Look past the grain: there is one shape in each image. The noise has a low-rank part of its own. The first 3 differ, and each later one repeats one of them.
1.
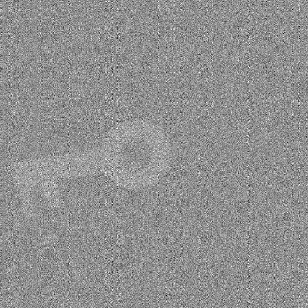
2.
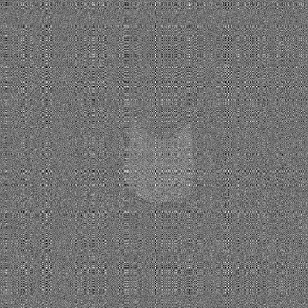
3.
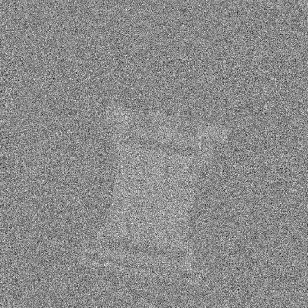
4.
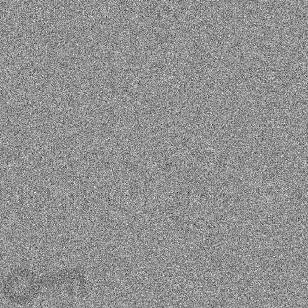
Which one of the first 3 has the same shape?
1
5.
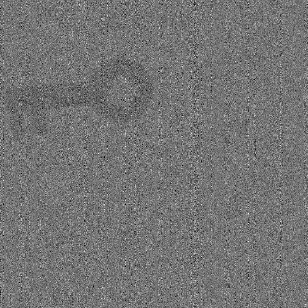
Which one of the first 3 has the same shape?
1
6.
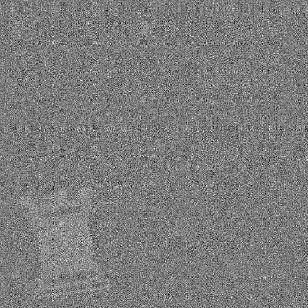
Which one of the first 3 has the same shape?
3
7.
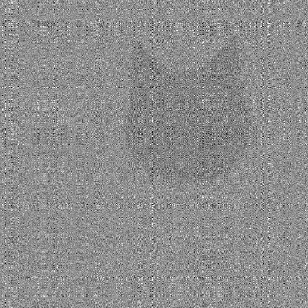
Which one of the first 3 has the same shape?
2
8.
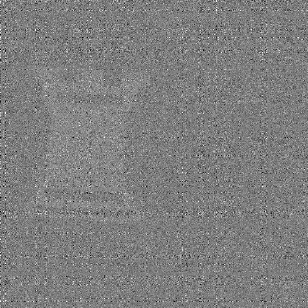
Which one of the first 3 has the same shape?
3
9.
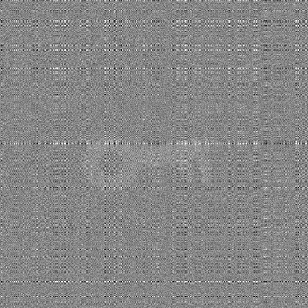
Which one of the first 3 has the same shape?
1
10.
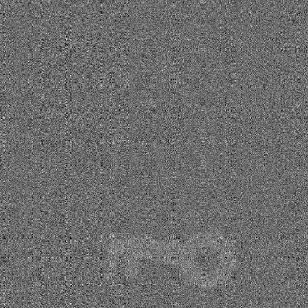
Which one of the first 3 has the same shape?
1
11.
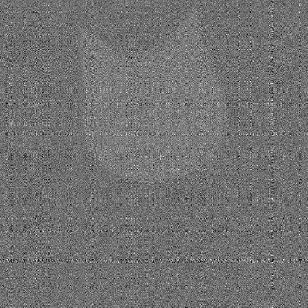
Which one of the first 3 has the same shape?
2
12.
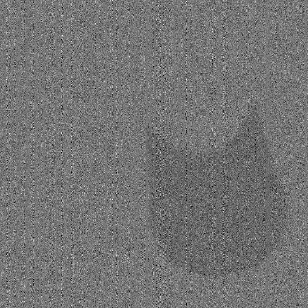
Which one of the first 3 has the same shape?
2
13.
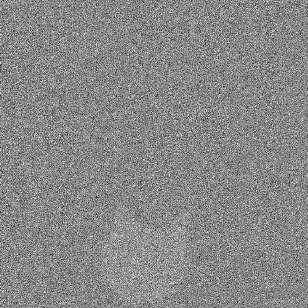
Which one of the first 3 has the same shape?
2
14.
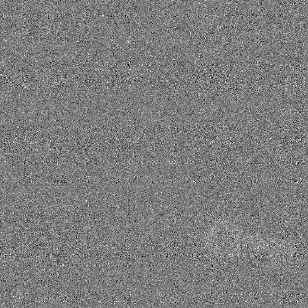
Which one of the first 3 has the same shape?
1
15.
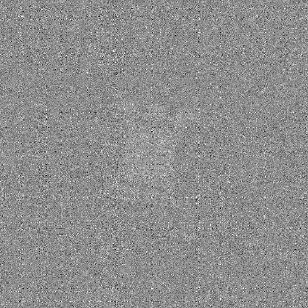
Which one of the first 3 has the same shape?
3
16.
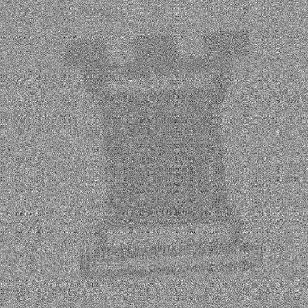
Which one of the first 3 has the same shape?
3
